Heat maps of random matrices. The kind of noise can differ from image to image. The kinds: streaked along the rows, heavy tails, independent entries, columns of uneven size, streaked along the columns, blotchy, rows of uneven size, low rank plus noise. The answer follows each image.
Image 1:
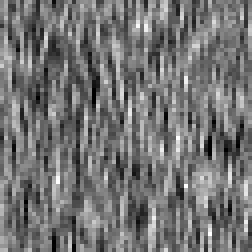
streaked along the columns
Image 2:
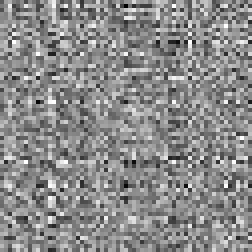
low rank plus noise
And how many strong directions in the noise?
three or four
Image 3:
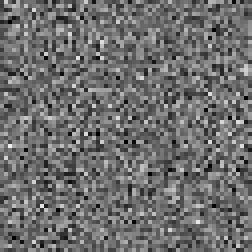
low rank plus noise
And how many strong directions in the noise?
five to eight
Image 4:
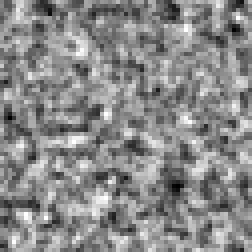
blotchy
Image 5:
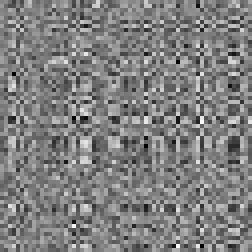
low rank plus noise
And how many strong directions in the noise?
one
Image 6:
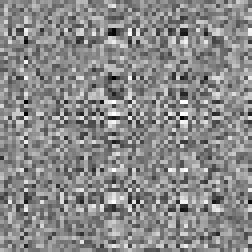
low rank plus noise
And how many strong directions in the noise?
one
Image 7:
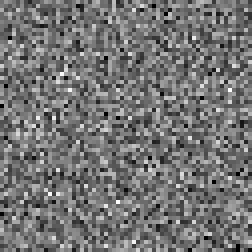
independent entries
